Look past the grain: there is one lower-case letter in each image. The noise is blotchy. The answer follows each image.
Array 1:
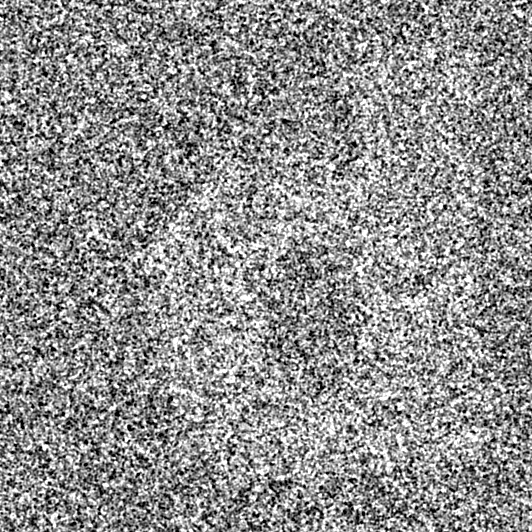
d
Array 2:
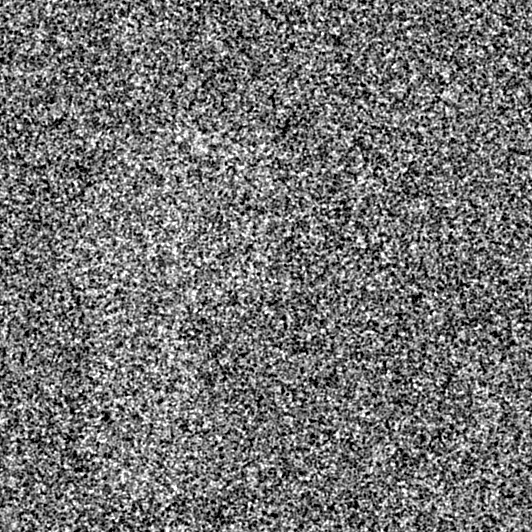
f
